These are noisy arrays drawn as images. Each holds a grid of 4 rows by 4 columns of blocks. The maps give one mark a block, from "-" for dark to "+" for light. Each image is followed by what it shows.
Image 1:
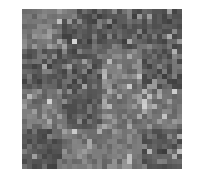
+ - - -
- - + -
+ - + +
- + + -
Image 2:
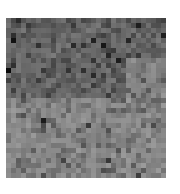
- - - -
- - - +
+ + + +
+ + + +
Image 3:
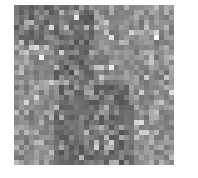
- - + +
+ - + +
+ - - +
+ - - +
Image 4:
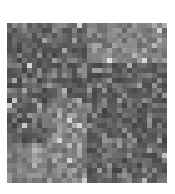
- - + +
- - - -
- + - -
+ + - -
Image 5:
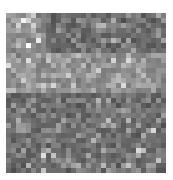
+ - - -
+ + + +
- - - -
- - - -
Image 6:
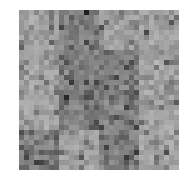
+ - + +
+ - - +
+ - - +
- + - +
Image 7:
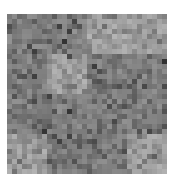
- - + +
- + - -
- - - -
+ - - +
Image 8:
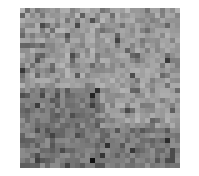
+ + + +
+ + + +
- - + +
- - - -
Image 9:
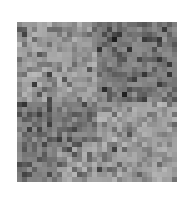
+ + - -
+ + - -
- - + +
- + + +
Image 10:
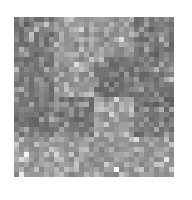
- + + -
- + - -
- - + -
+ + + +
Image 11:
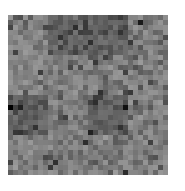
+ - - +
+ + + +
- + - +
+ + + +
